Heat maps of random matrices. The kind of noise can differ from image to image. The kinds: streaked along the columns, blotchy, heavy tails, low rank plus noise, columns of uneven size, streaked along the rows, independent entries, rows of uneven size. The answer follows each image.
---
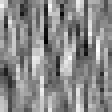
streaked along the columns
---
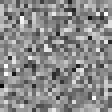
independent entries
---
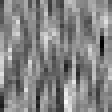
streaked along the columns
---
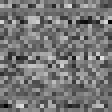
rows of uneven size
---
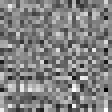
low rank plus noise
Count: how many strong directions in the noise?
two
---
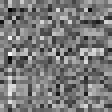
low rank plus noise
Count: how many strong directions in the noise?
two
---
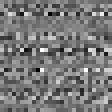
rows of uneven size
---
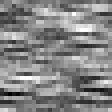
streaked along the rows
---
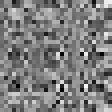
low rank plus noise
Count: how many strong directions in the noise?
two
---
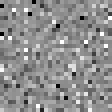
heavy tails
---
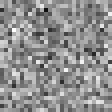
low rank plus noise
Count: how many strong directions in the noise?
five to eight
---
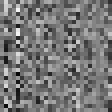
columns of uneven size
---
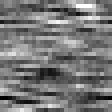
streaked along the rows
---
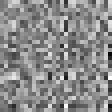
low rank plus noise
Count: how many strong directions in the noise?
one
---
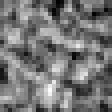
blotchy
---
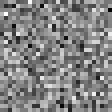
independent entries
